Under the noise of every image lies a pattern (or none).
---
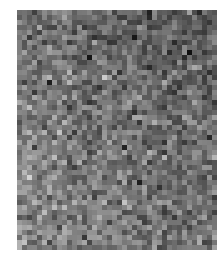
a smooth slope
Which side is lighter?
bottom left
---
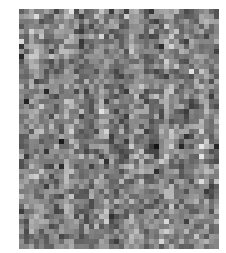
vertical stripes
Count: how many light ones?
6
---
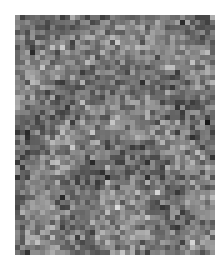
rings round one point
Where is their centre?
bottom middle
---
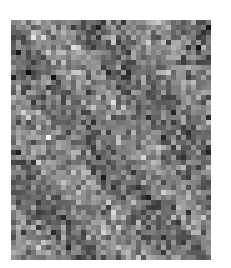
diagonal stripes
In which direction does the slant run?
top left to bottom right
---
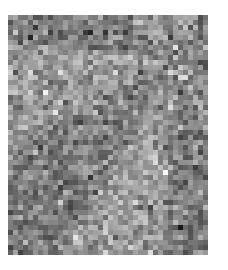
spokes from one point
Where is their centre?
top right
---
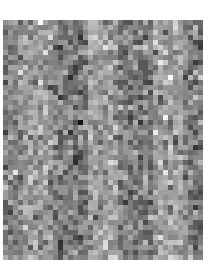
vertical stripes
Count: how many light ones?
3
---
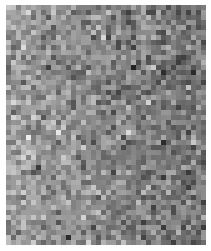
a smooth slope
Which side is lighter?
left
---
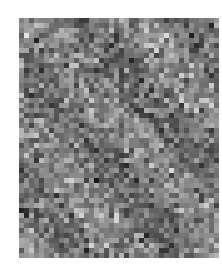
diagonal stripes
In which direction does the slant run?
top left to bottom right
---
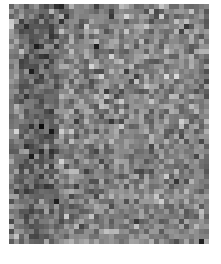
one vertical stripe
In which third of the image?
left
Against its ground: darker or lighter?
darker
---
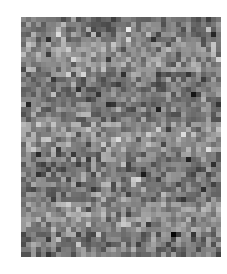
horizontal stripes
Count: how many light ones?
3
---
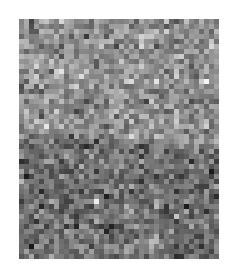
a sharp edge
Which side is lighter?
top
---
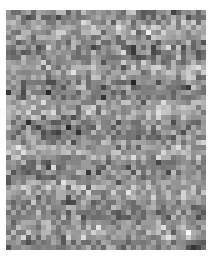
horizontal stripes
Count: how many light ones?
6
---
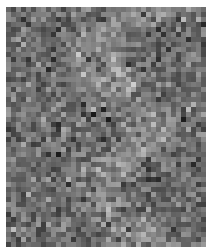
a wavy band
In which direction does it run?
top to bottom
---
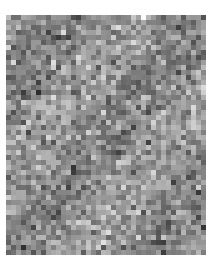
diagonal stripes
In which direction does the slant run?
bottom left to top right
